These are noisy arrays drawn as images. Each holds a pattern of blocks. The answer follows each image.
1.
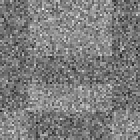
left and right mirror each other
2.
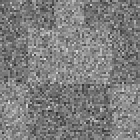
left and right mirror each other
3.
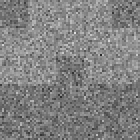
left and right mirror each other
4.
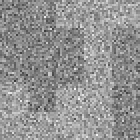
no symmetry
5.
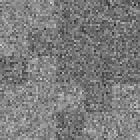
mirrored about the diagonal from the bottom left
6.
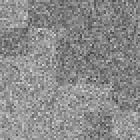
mirrored about the diagonal from the bottom left
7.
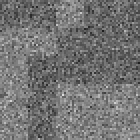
no symmetry
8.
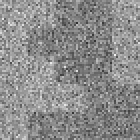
no symmetry
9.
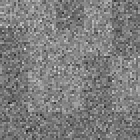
no symmetry
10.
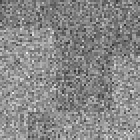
no symmetry
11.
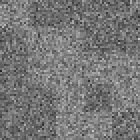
mirrored about the diagonal from the top left
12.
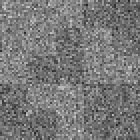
mirrored about the diagonal from the top left
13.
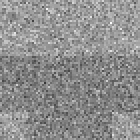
left and right mirror each other
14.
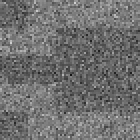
top and bottom mirror each other
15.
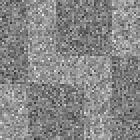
the same after a half turn
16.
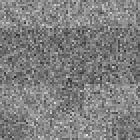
left and right mirror each other
